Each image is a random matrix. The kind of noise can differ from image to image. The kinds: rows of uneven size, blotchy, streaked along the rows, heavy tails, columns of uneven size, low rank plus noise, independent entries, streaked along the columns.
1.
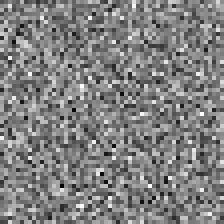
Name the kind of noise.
independent entries
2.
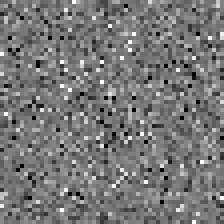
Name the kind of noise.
heavy tails
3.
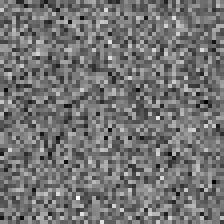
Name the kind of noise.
independent entries
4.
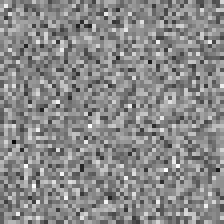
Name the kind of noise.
independent entries
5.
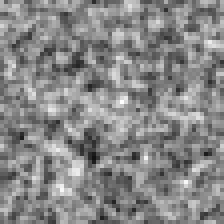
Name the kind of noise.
blotchy
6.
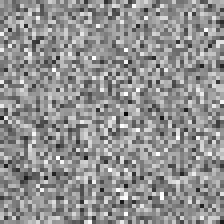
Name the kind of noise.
independent entries
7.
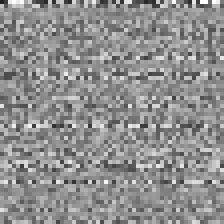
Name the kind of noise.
rows of uneven size
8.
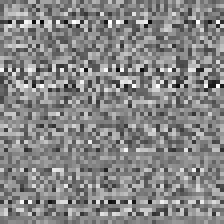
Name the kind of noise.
rows of uneven size
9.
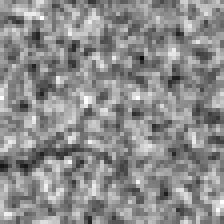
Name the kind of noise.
blotchy
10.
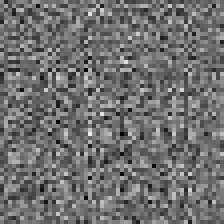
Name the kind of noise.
low rank plus noise
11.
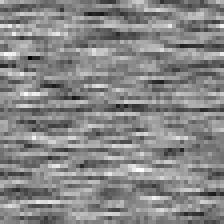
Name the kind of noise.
streaked along the rows
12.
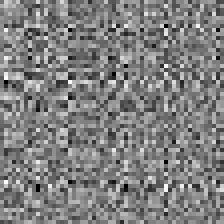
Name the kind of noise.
low rank plus noise
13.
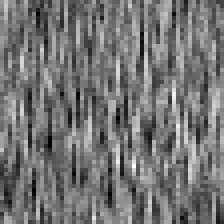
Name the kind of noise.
streaked along the columns
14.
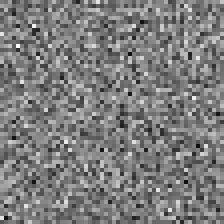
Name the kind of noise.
independent entries
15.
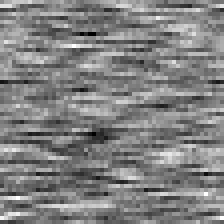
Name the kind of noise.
streaked along the rows
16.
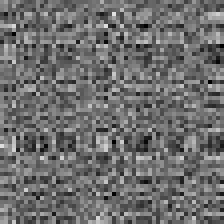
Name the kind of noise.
low rank plus noise
